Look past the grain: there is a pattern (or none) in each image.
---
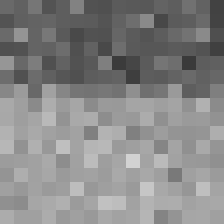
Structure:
a sharp edge
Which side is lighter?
bottom
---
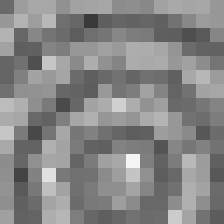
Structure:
rings round one point
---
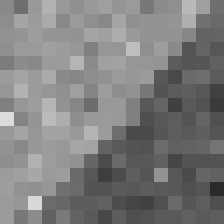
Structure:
a sharp edge
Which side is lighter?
top left
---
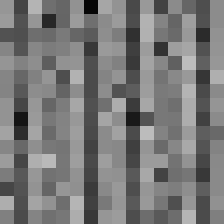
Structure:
vertical stripes
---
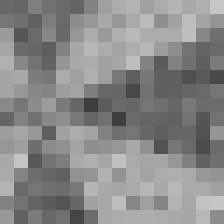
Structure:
spokes from one point
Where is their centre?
middle left
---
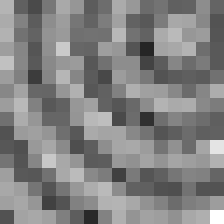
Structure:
rings round one point
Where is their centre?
top right
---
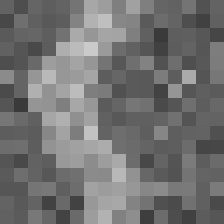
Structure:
a wavy band
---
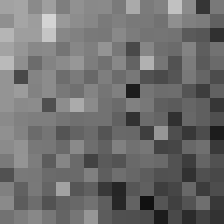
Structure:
a smooth slope
